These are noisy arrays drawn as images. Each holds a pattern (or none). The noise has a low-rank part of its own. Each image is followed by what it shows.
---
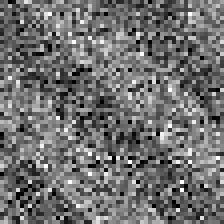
diagonal stripes
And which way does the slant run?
top left to bottom right
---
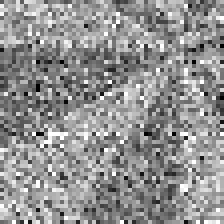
spokes from one point
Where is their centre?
top right
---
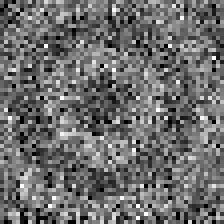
rings round one point
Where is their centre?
centre
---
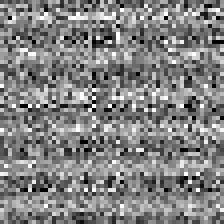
horizontal stripes
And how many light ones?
6
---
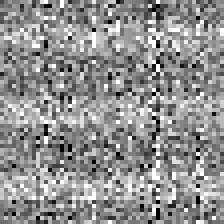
horizontal stripes
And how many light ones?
3
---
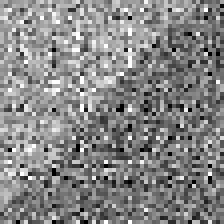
a sharp edge
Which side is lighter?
top left
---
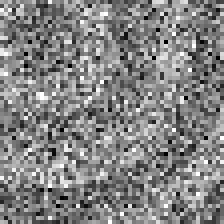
rings round one point
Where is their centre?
top left
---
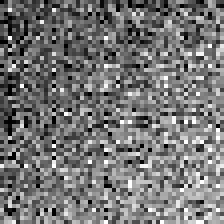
a smooth slope
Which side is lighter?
bottom right
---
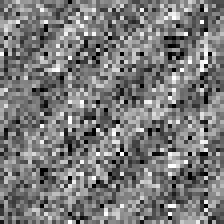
diagonal stripes
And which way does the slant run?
bottom left to top right
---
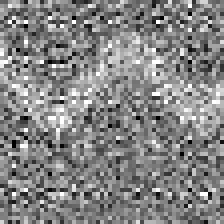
a wavy band
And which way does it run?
left to right
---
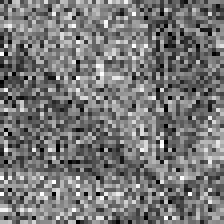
spokes from one point
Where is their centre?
bottom right
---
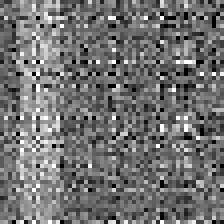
one vertical stripe
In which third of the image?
left
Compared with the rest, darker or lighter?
lighter
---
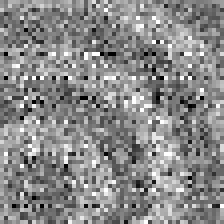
rings round one point
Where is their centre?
bottom left
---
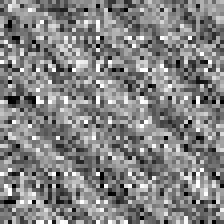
diagonal stripes
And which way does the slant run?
top left to bottom right
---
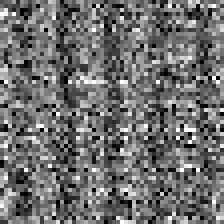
vertical stripes
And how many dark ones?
5
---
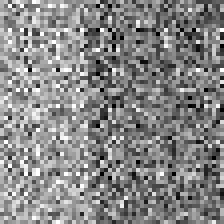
a sharp edge
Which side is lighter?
left
